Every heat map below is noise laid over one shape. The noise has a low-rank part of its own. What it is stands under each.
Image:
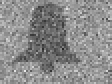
bell
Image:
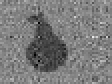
pear
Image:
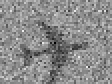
airplane
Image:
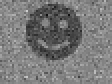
smiling face
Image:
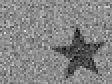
star
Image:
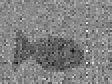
fish
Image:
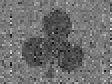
club
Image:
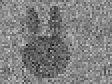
rabbit's head
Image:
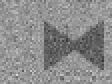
bow tie
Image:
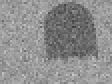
ghost
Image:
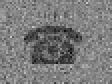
telephone
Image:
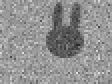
rabbit's head
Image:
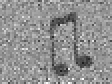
pair of musical notes
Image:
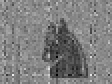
chess knight
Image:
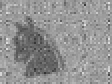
chess knight
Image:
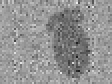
footprint
